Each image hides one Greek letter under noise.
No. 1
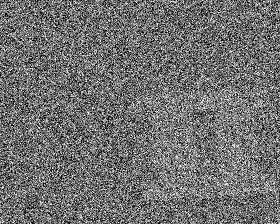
pi
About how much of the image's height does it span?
half
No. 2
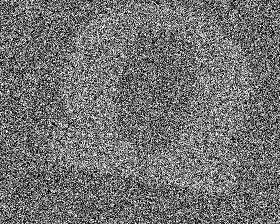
omega
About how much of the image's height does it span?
nearly all
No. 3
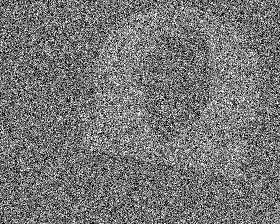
omega
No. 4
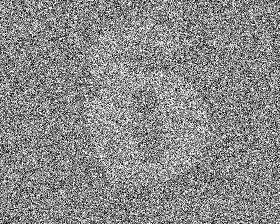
delta
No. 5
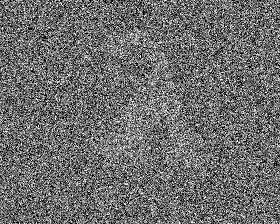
lambda
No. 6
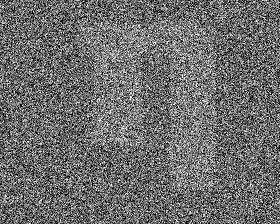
eta
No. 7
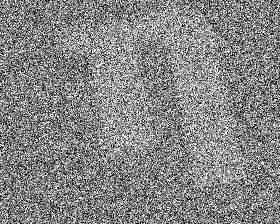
eta
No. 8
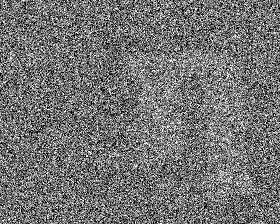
eta
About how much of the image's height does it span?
two thirds
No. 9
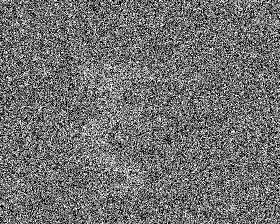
xi
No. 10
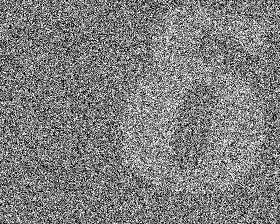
delta
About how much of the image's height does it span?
nearly all
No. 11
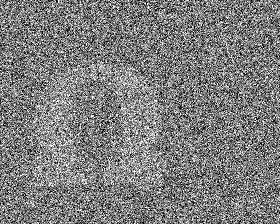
omega
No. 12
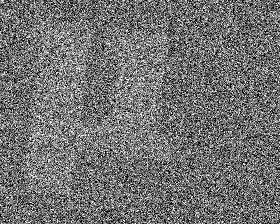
mu
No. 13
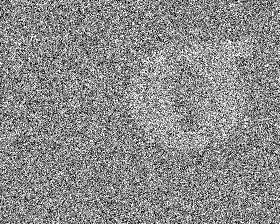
sigma
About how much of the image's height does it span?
half
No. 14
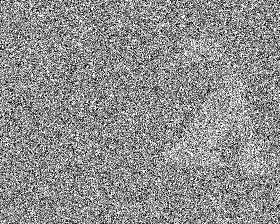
lambda
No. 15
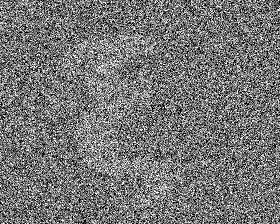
xi
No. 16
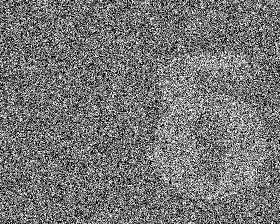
delta
